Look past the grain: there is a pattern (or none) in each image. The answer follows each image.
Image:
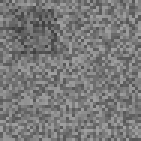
one block
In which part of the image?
top left
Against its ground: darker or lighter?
darker
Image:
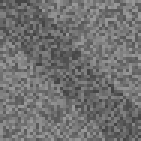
a diagonal band
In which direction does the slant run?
top left to bottom right
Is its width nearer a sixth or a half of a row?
a half
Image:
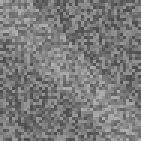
a diagonal band
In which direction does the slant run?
top left to bottom right
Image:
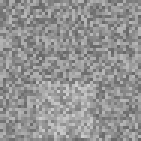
one block
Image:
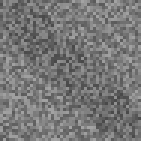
a diagonal band
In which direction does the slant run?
top left to bottom right
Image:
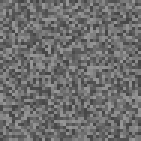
only noise
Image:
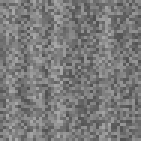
bands of columns
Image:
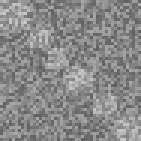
blocks along the diagonal
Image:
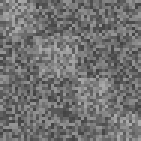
blocks along the diagonal
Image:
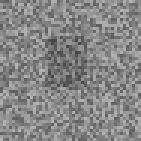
one block
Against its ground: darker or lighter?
darker
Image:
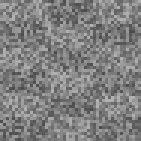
a checkerboard
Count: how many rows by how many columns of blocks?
6 by 3
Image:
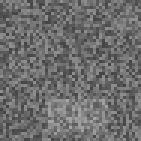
one block
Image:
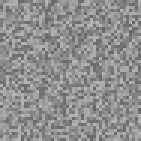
only noise
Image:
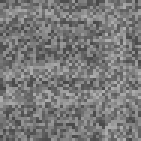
bands of rows crossing bands of columns
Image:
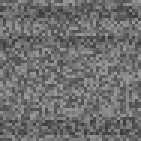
bands of rows
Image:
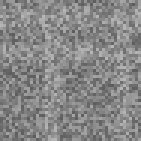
bands of rows crossing bands of columns
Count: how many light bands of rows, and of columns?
2 and 2
